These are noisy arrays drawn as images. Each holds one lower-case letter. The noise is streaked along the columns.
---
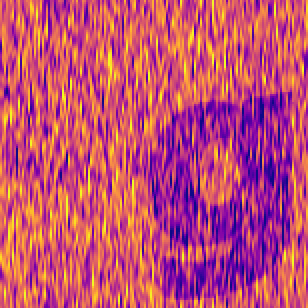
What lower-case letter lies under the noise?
g
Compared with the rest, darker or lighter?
darker
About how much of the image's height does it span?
two thirds
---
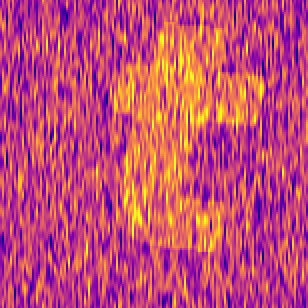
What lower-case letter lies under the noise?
t
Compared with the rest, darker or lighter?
lighter
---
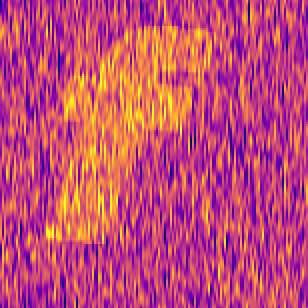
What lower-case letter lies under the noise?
f
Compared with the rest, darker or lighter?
lighter
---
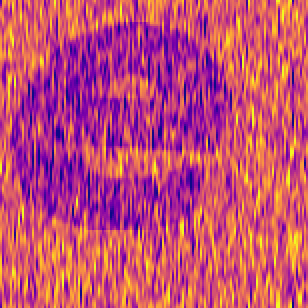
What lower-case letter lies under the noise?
e
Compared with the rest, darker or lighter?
darker
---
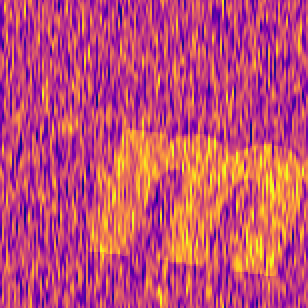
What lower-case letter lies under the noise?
m
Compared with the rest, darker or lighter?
lighter
